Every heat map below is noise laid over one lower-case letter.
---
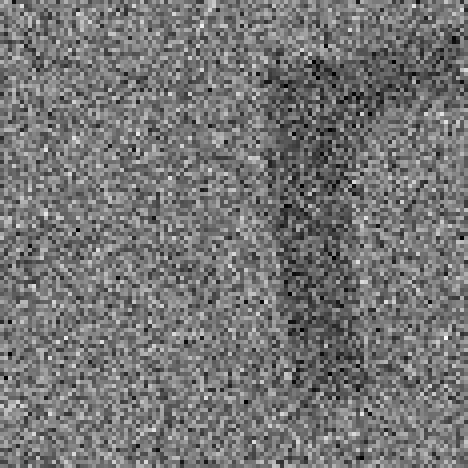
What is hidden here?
dark r
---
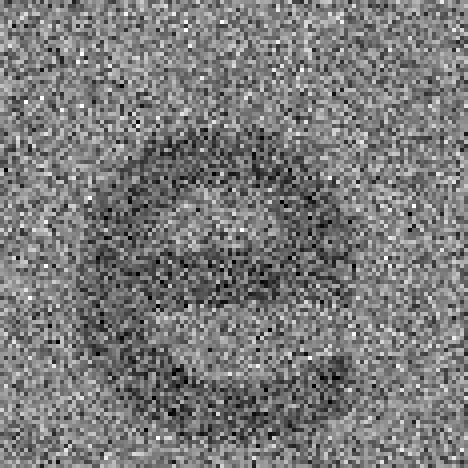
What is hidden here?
dark e
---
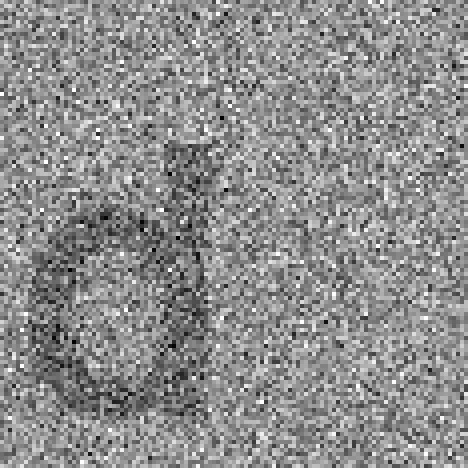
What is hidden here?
dark d
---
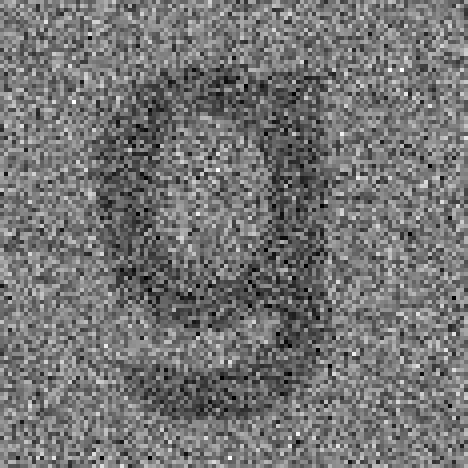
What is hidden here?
dark g
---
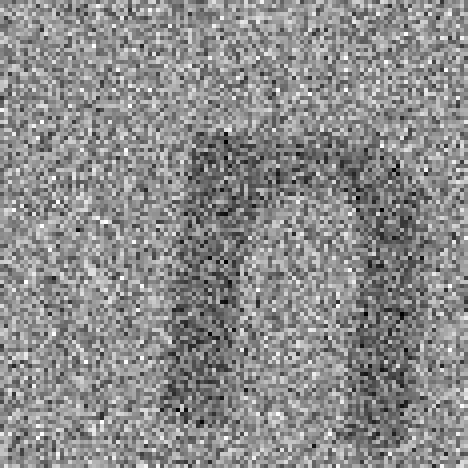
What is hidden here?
dark n
